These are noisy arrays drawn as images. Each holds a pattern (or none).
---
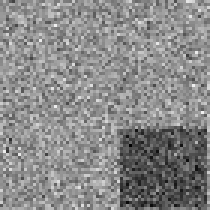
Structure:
one block
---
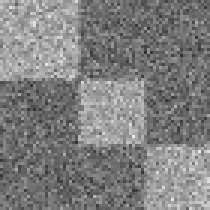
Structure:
blocks along the diagonal
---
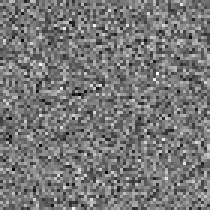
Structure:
only noise
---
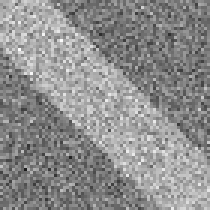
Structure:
a diagonal band
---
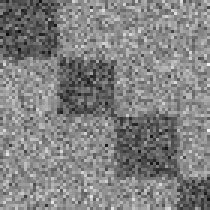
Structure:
blocks along the diagonal
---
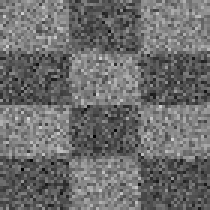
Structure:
a checkerboard
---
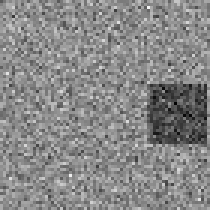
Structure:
one block
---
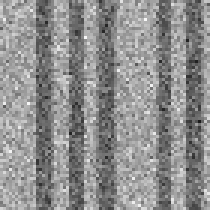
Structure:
bands of columns
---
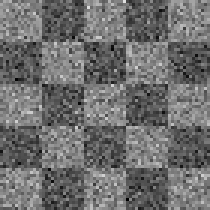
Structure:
a checkerboard
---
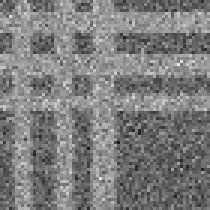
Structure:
bands of rows crossing bands of columns
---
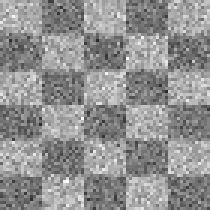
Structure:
a checkerboard
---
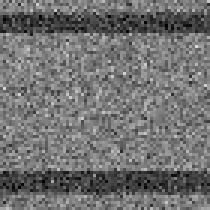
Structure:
bands of rows
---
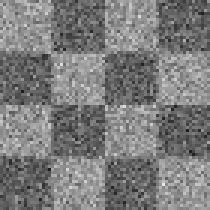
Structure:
a checkerboard
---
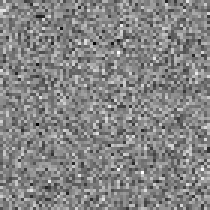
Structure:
only noise
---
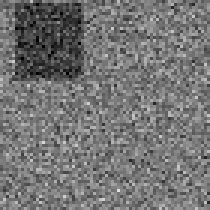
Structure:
one block
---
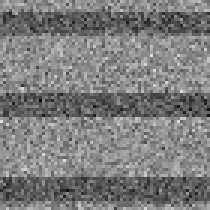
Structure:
bands of rows
